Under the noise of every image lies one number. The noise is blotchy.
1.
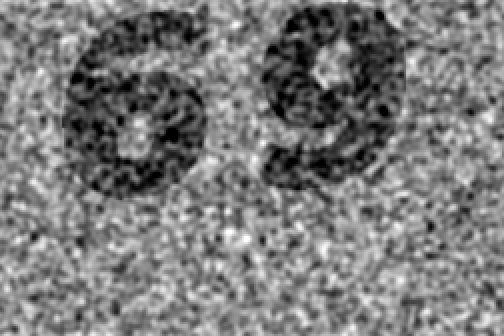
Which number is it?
69
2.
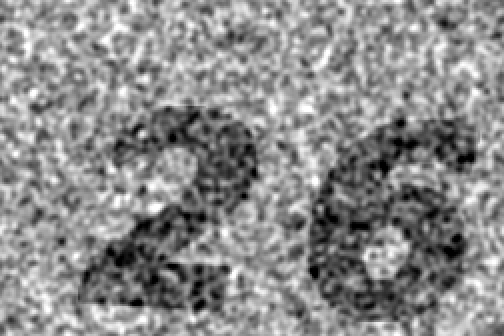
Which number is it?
26
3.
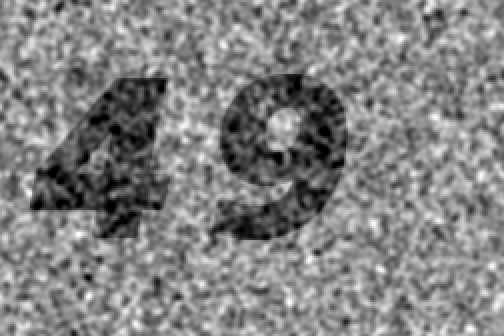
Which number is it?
49
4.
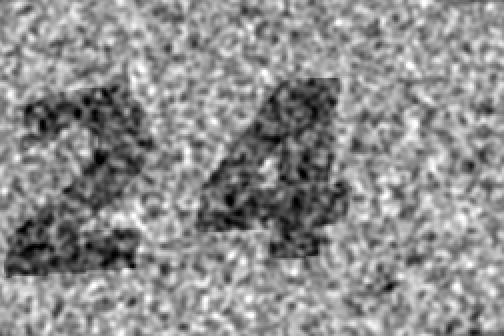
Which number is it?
24
